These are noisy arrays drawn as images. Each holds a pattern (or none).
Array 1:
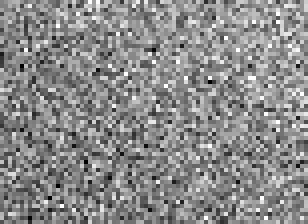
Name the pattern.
a smooth slope
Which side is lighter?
top right
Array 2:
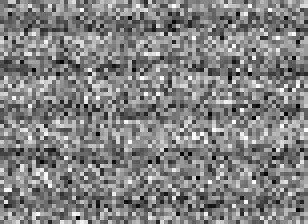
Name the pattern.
horizontal stripes
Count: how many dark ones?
5
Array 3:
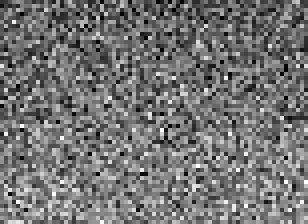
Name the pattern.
a smooth slope
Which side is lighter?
bottom
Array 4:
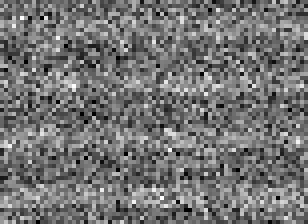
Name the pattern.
horizontal stripes
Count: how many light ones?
4
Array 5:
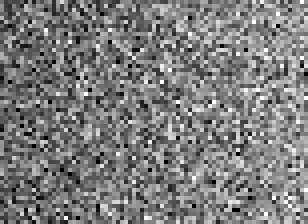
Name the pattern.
a smooth slope
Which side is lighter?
right
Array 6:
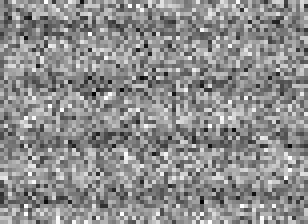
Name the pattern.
horizontal stripes
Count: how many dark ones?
4
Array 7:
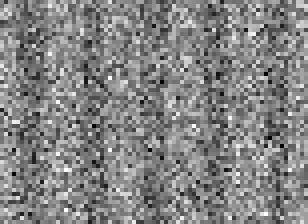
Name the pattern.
vertical stripes
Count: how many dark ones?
5
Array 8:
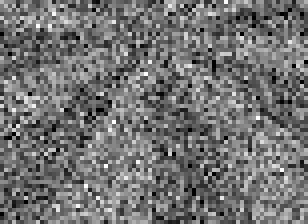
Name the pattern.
spokes from one point
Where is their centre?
top middle
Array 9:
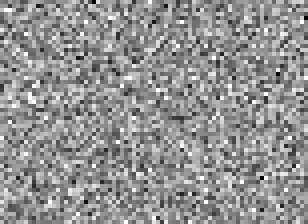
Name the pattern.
only noise
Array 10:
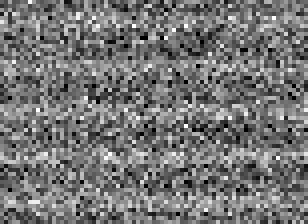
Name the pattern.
horizontal stripes
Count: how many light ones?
5
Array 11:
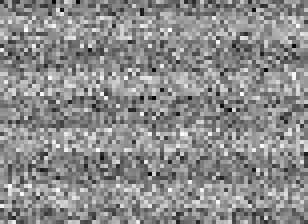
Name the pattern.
horizontal stripes
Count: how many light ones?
4
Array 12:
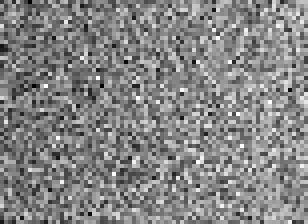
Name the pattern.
a smooth slope
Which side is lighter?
right
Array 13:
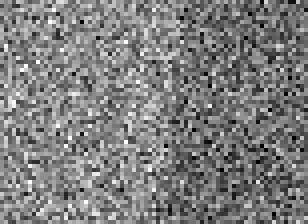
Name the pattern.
a sharp edge
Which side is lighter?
left
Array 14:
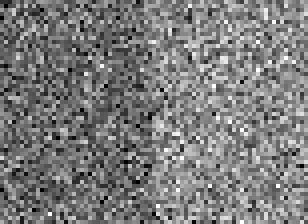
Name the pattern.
a sharp edge
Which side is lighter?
right
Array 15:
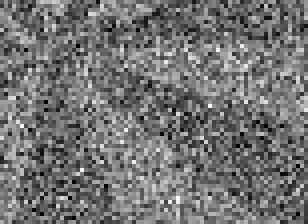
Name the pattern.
spokes from one point
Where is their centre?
top left
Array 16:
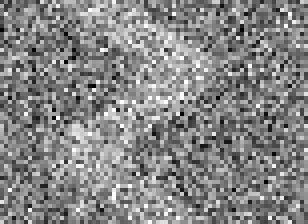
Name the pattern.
a wavy band
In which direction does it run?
top to bottom
